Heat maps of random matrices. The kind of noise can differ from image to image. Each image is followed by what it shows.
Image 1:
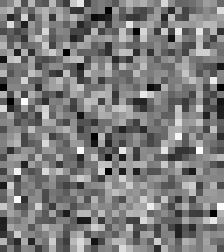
low rank plus noise
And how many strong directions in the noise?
five to eight
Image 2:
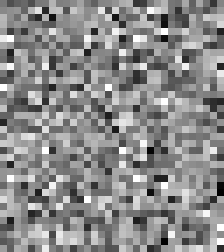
low rank plus noise
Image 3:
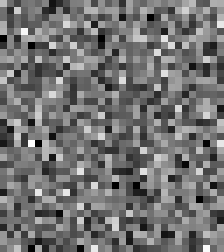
independent entries
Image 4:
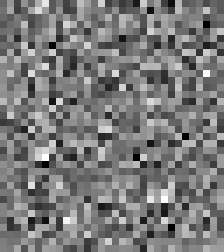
low rank plus noise
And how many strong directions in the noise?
three or four
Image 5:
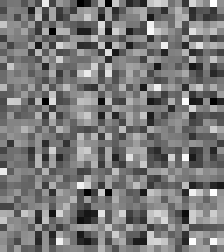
low rank plus noise
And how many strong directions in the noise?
one
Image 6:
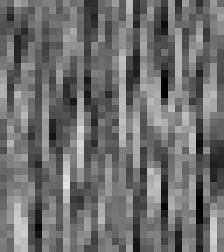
streaked along the columns
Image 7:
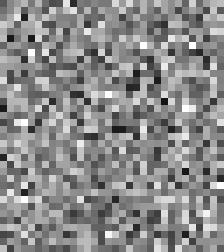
independent entries
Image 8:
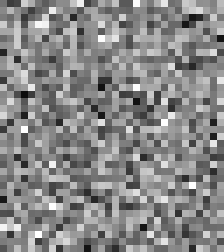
independent entries
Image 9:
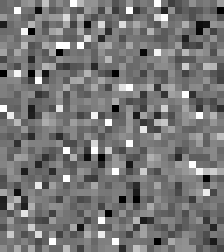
heavy tails
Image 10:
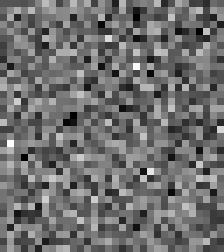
independent entries
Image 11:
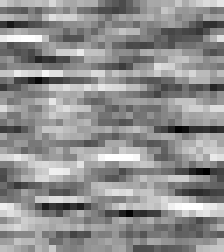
streaked along the rows
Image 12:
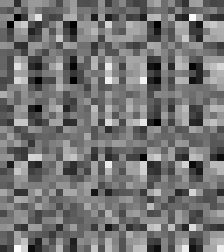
low rank plus noise
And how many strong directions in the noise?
one
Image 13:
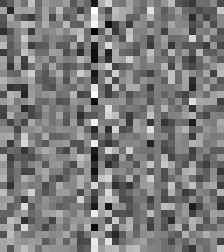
columns of uneven size
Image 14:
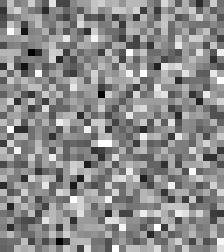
independent entries
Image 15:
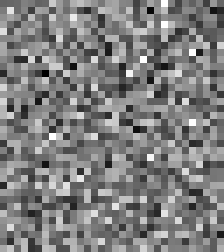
independent entries
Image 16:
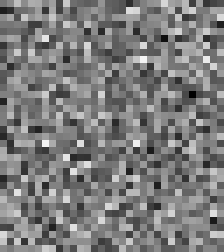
independent entries
